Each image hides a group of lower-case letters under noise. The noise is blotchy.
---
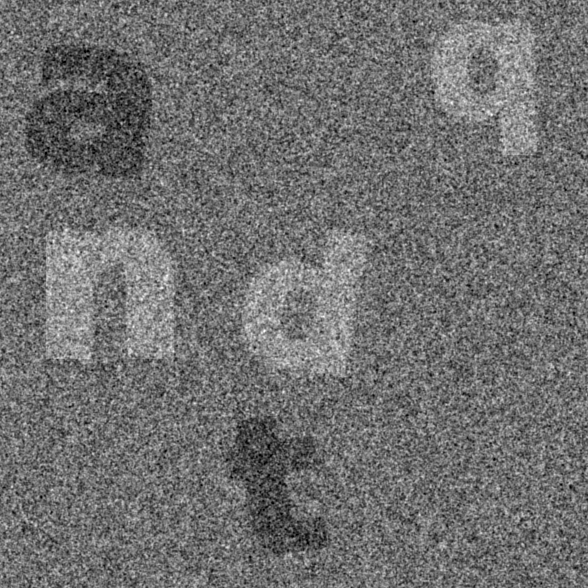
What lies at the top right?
q
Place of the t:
bottom middle
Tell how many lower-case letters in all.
5
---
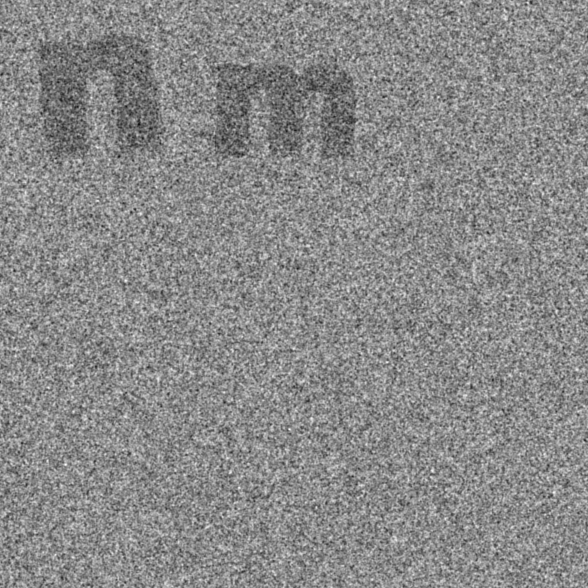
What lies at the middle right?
nothing
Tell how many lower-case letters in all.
2
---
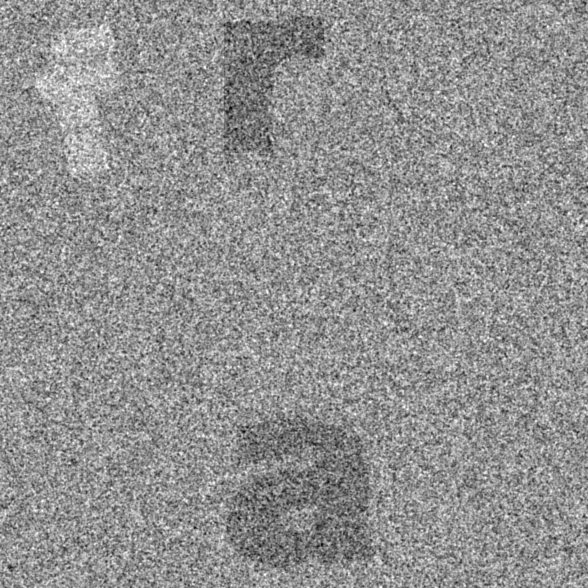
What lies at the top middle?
r
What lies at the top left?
f
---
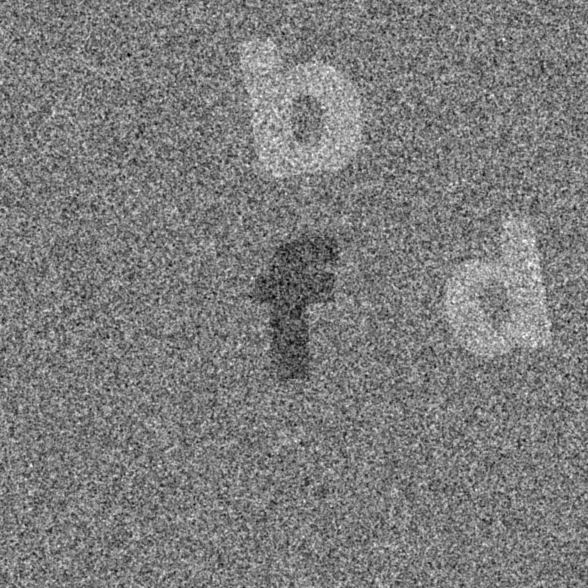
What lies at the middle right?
d
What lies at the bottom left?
nothing
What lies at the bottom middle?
nothing
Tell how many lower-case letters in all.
3
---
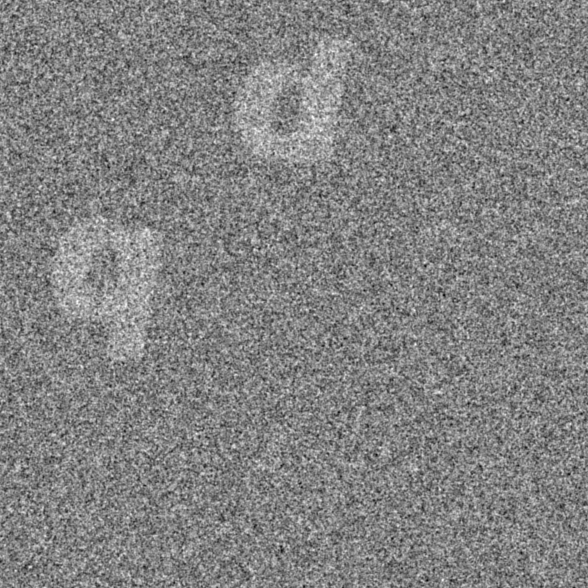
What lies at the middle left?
q
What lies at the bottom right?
nothing
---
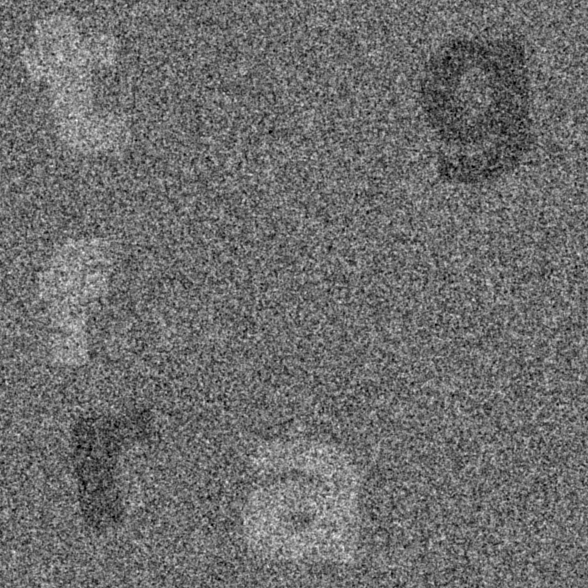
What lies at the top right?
g
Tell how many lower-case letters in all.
5
